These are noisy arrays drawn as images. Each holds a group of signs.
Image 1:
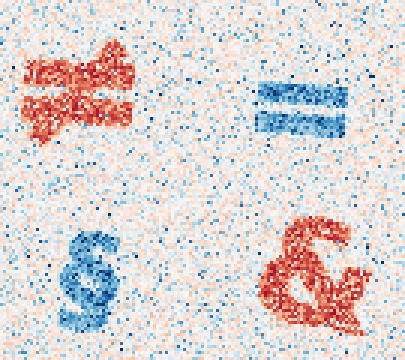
top left: red not-equal sign; top right: blue equals sign; bottom left: blue section sign; bottom right: red ampersand
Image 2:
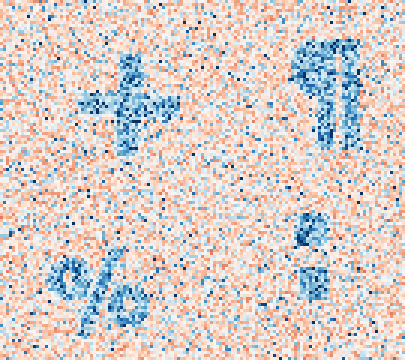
top left: blue plus sign; top right: blue pilcrow; bottom left: blue percent sign; bottom right: blue colon
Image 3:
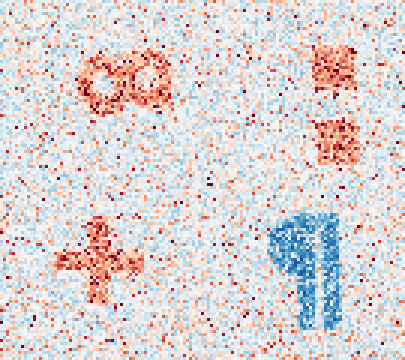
top left: red infinity sign; top right: red colon; bottom left: red plus sign; bottom right: blue pilcrow
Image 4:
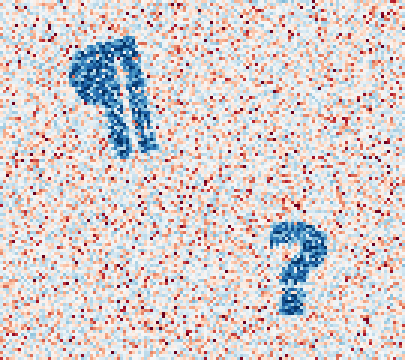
top left: blue pilcrow; bottom right: blue question mark
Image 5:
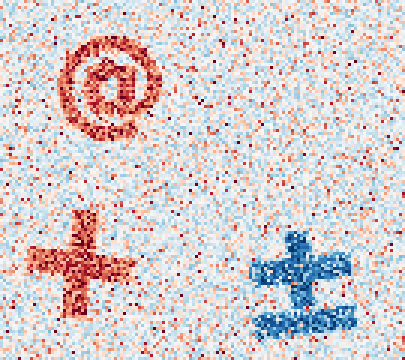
top left: red at sign; bottom left: red plus sign; bottom right: blue plus-minus sign
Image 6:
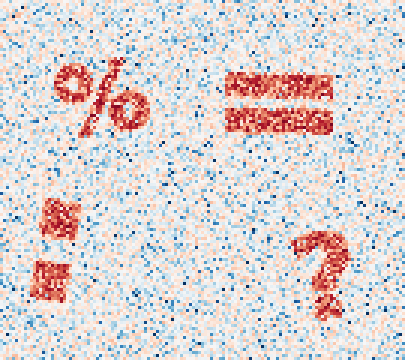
top left: red percent sign; top right: red equals sign; bottom left: red colon; bottom right: red question mark
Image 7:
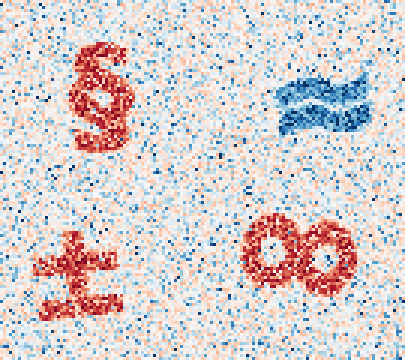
top left: red section sign; top right: blue approximately sign; bottom left: red plus-minus sign; bottom right: red infinity sign
